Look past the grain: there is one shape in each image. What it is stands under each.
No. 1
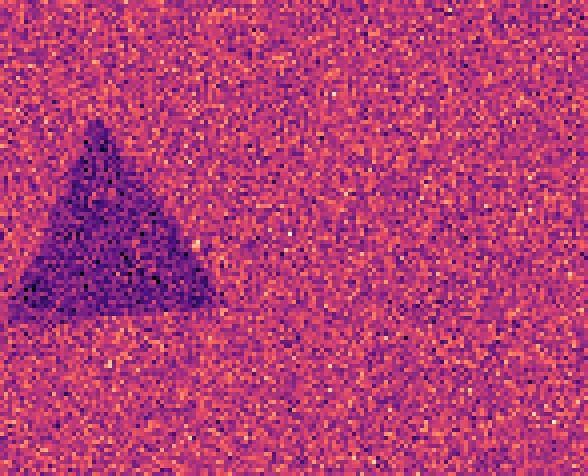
triangle
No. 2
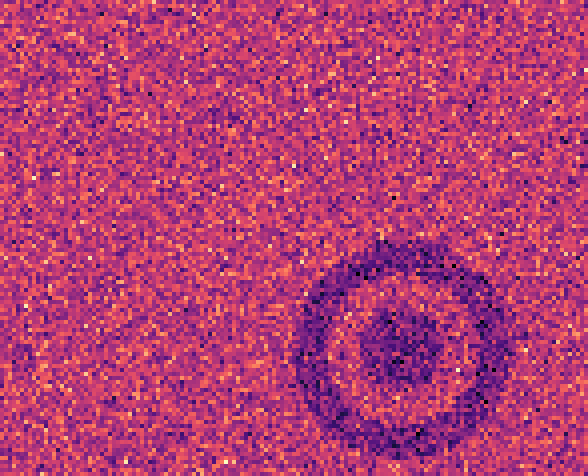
bullseye
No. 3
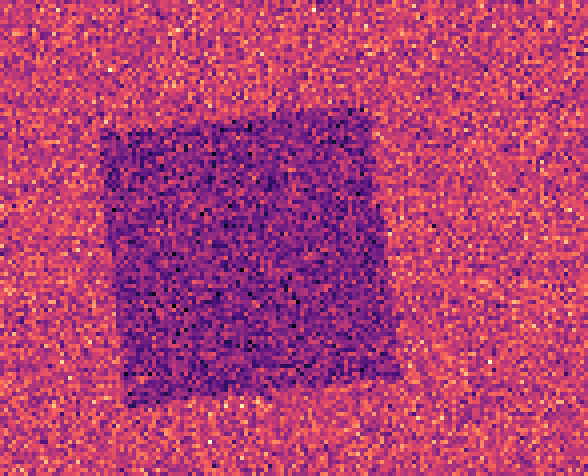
square
